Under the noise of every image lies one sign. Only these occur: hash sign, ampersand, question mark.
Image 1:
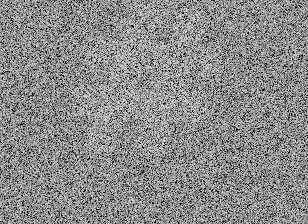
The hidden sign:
hash sign
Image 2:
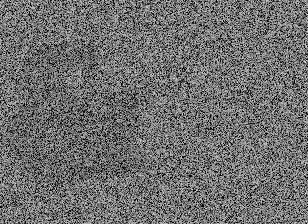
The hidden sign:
ampersand
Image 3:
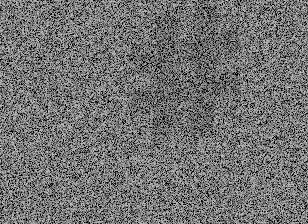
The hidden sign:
hash sign
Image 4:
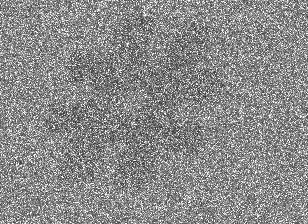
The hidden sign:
hash sign
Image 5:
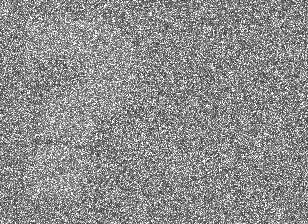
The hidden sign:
question mark
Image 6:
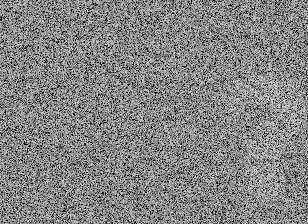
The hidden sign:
question mark
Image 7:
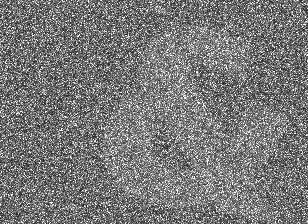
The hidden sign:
ampersand
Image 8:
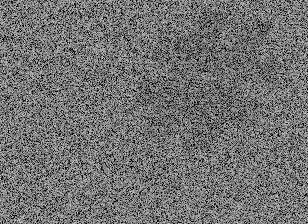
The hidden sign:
hash sign
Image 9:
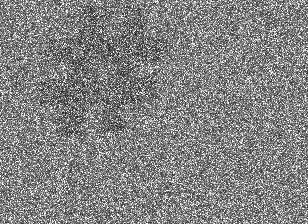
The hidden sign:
hash sign
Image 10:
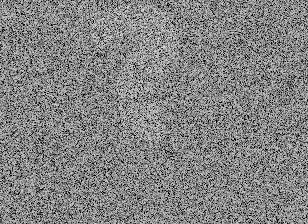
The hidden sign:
question mark
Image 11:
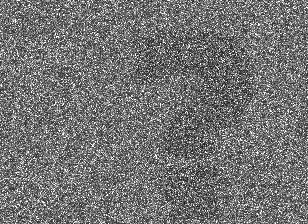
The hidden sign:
question mark
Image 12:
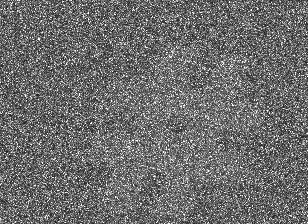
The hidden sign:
hash sign
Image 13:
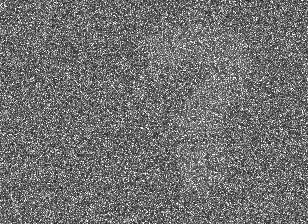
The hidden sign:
question mark
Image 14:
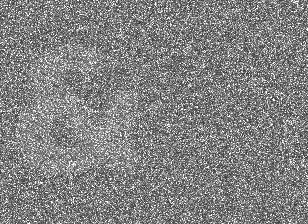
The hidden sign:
ampersand
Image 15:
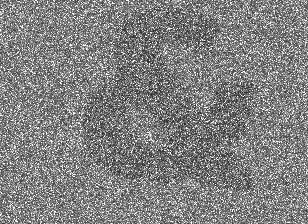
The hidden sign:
ampersand
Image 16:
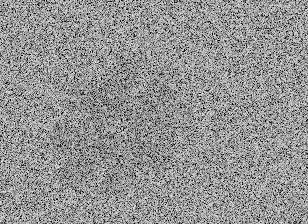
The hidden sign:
hash sign
